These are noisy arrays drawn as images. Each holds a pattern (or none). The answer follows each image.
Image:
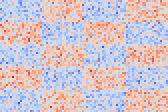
a checkerboard
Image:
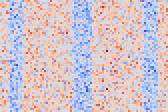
bands of columns
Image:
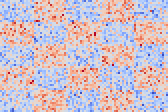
a checkerboard
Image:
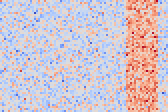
one band of columns
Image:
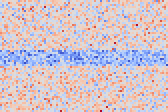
one band of rows
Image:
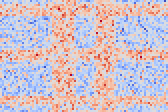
bands of rows crossing bands of columns
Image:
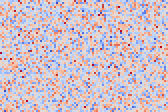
only noise
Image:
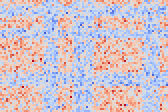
bands of rows crossing bands of columns
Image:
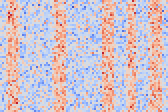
bands of columns
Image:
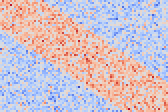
a diagonal band
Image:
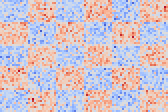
a checkerboard
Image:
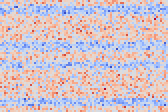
bands of rows
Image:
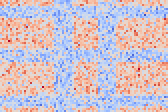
bands of rows crossing bands of columns
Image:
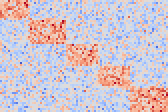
blocks along the diagonal
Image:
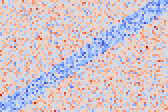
a diagonal band
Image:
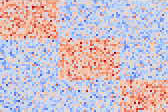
blocks along the diagonal
